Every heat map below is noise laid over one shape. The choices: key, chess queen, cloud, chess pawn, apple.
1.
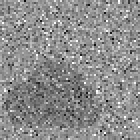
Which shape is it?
cloud
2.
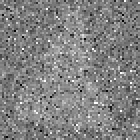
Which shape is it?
chess pawn
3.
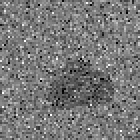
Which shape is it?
cloud
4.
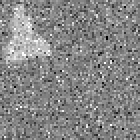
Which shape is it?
chess pawn
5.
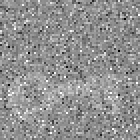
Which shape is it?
key
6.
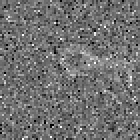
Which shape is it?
key
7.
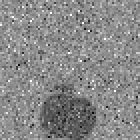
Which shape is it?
apple
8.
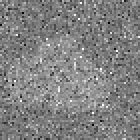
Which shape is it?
cloud
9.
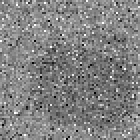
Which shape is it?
apple
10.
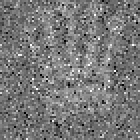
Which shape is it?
chess queen
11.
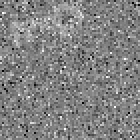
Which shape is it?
key
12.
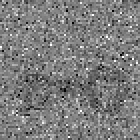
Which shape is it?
key
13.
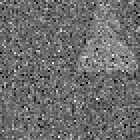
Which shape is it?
chess pawn
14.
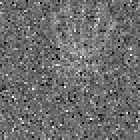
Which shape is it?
chess queen
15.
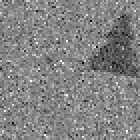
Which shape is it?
chess pawn
